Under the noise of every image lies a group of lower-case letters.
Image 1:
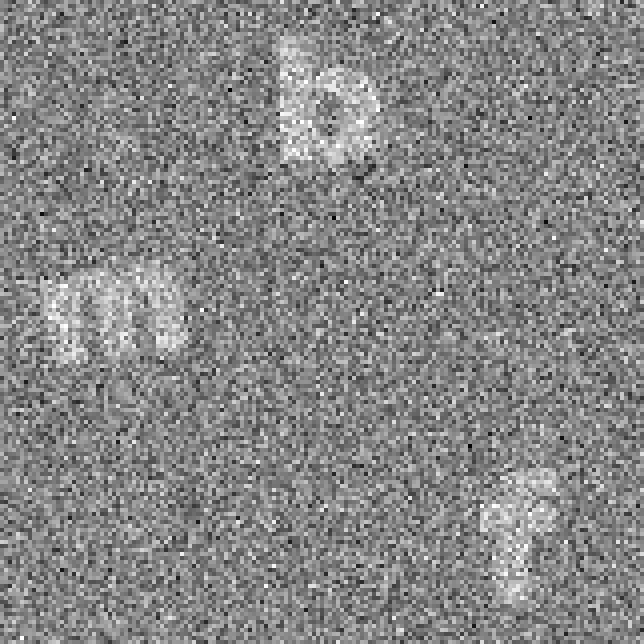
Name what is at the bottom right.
f
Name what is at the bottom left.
nothing
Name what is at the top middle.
b
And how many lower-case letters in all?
3
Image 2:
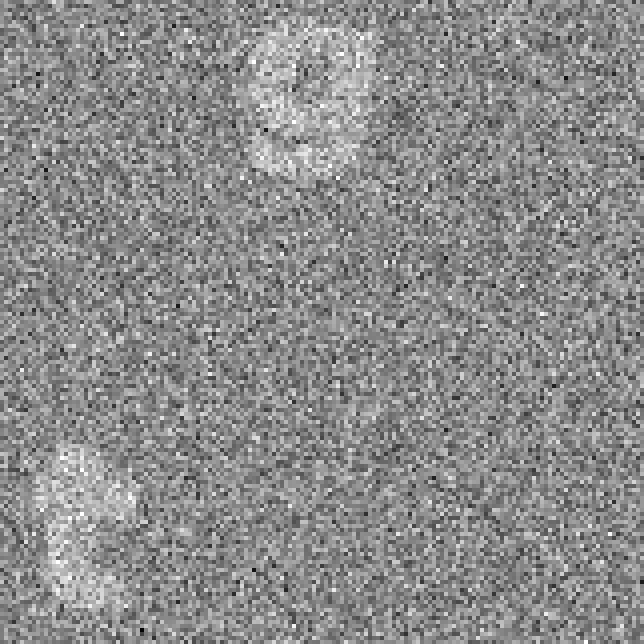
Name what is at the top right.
nothing
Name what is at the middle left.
nothing
